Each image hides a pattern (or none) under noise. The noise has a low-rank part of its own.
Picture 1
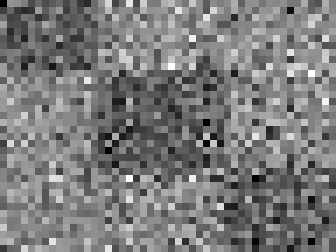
blocks along the diagonal
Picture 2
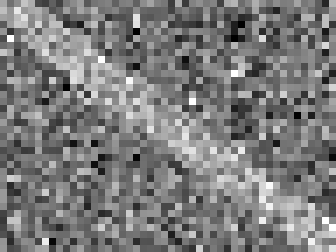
a diagonal band
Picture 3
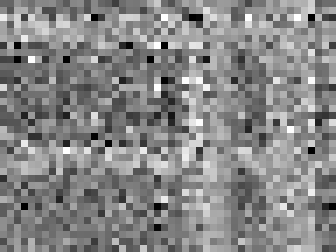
bands of rows crossing bands of columns
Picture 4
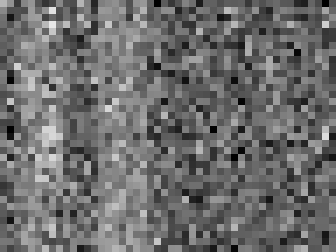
bands of columns
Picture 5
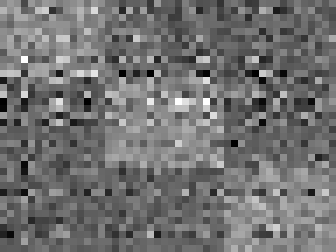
blocks along the diagonal
